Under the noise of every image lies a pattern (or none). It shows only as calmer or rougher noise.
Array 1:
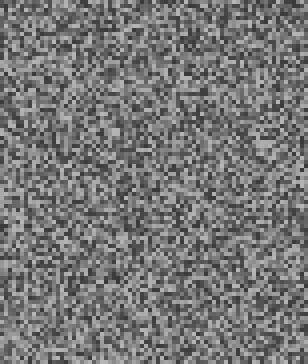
only noise
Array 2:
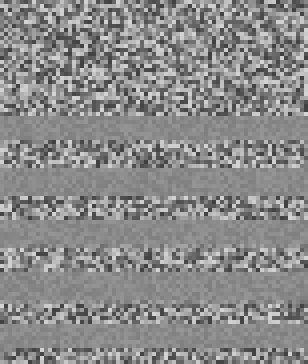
bands of rows
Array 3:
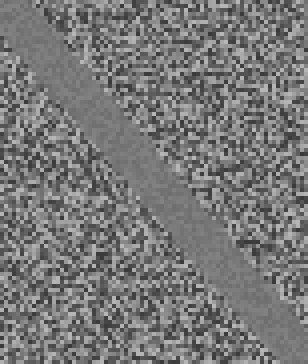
a diagonal band
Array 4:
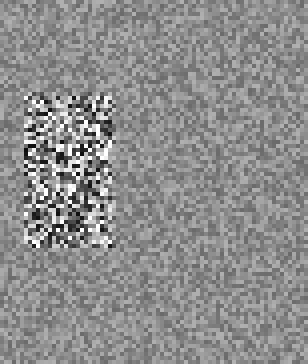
one block
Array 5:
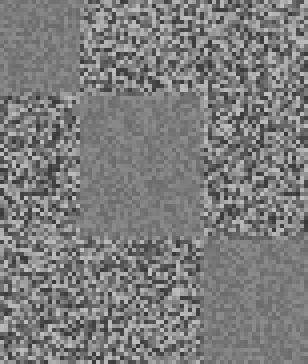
blocks along the diagonal
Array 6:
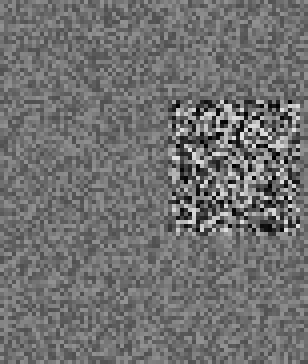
one block
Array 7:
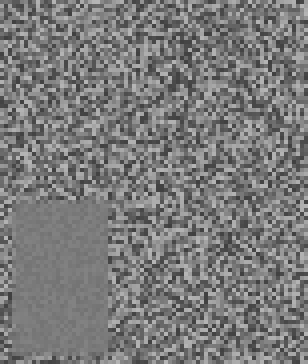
one block
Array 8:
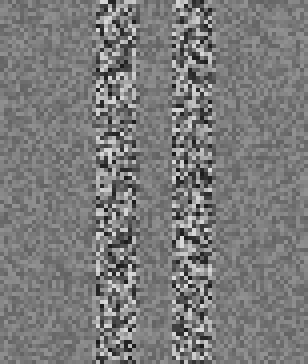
bands of columns
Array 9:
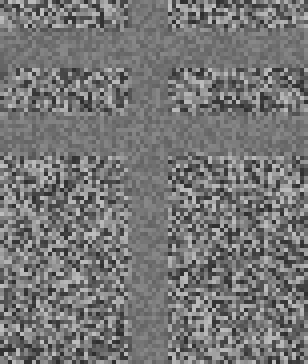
bands of rows crossing bands of columns
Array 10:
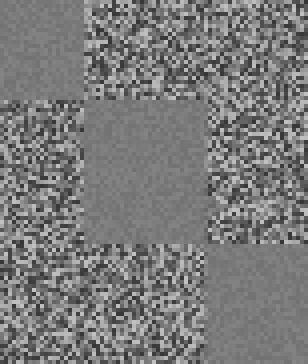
blocks along the diagonal
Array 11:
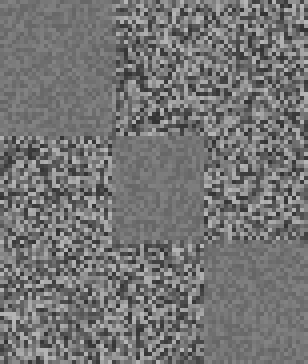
blocks along the diagonal
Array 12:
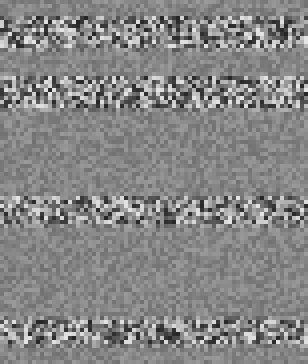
bands of rows
